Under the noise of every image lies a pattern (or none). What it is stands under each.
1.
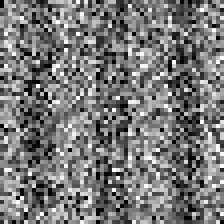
vertical stripes
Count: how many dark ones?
3
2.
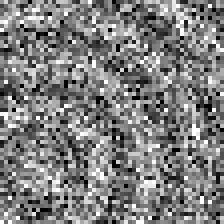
rings round one point
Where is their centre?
bottom left
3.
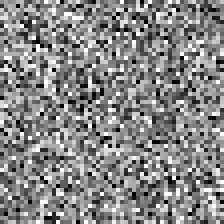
only noise
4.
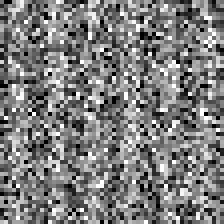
vertical stripes
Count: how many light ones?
6
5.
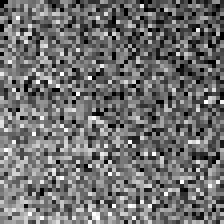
a smooth slope
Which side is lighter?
bottom left
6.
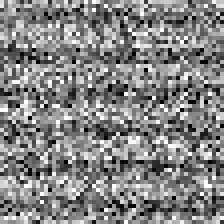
horizontal stripes
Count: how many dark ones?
6
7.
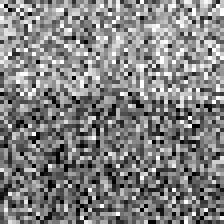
a sharp edge
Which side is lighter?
top
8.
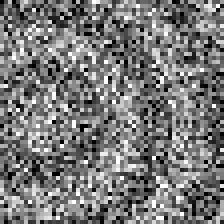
rings round one point
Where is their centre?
middle left
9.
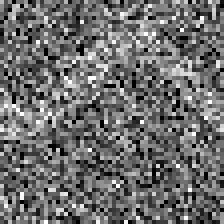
a wavy band
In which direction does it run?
left to right
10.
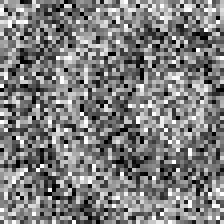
rings round one point
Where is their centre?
middle right
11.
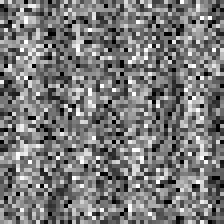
vertical stripes
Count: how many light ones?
4
